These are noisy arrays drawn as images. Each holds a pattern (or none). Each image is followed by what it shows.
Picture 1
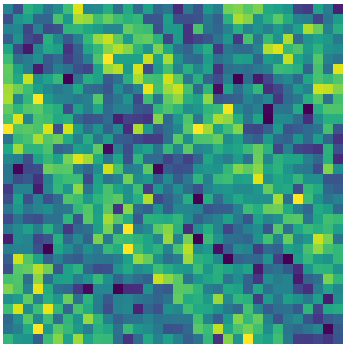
diagonal stripes
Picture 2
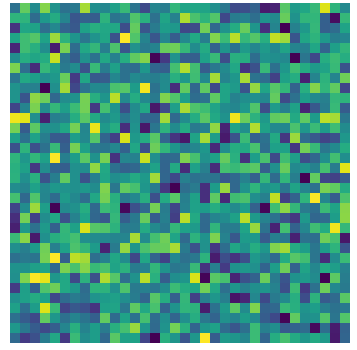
only noise
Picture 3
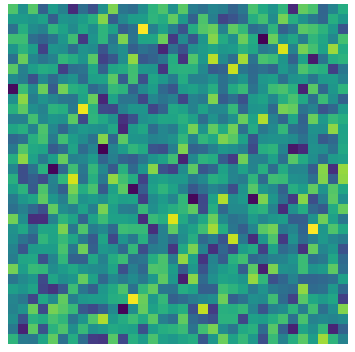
only noise
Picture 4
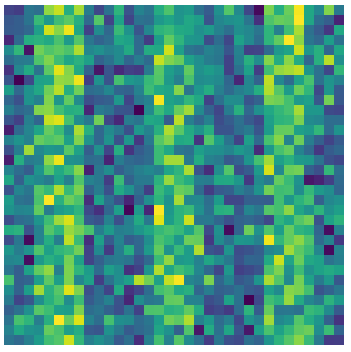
vertical stripes
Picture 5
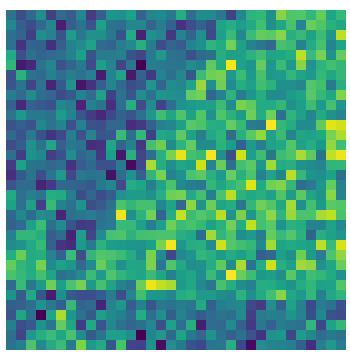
spokes from one point
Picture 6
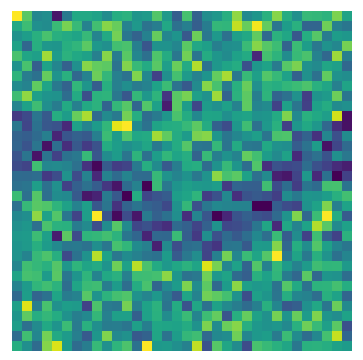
a wavy band
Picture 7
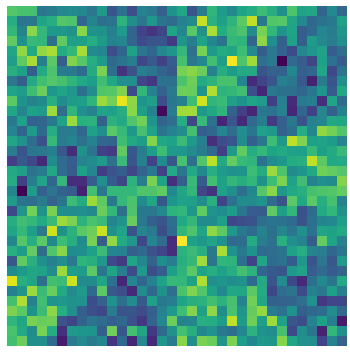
spokes from one point
